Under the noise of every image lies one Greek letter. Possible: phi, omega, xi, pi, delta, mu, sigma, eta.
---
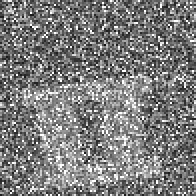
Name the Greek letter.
pi
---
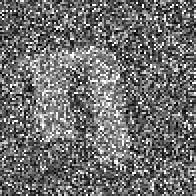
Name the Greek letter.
eta
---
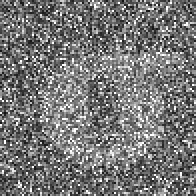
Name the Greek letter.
sigma
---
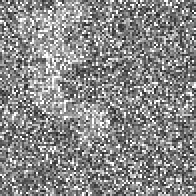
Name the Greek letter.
xi
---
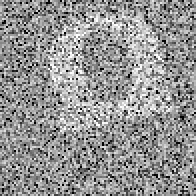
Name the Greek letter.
omega
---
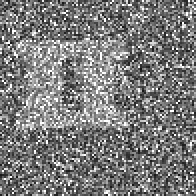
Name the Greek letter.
pi
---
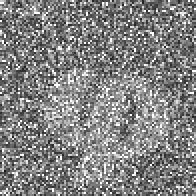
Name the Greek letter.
phi
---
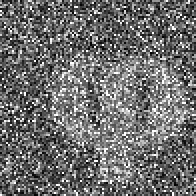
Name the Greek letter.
phi
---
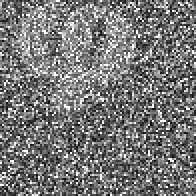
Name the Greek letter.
phi
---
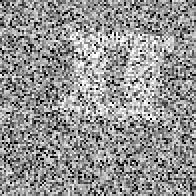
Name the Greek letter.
pi
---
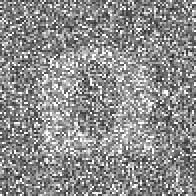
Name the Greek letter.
omega
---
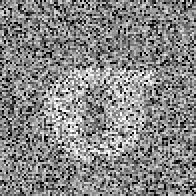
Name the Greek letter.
sigma
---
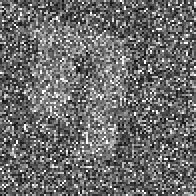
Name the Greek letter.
eta
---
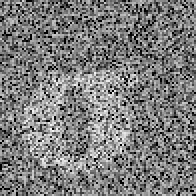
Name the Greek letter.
sigma
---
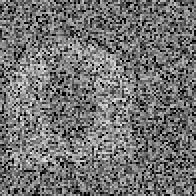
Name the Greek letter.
omega
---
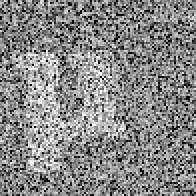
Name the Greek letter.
mu
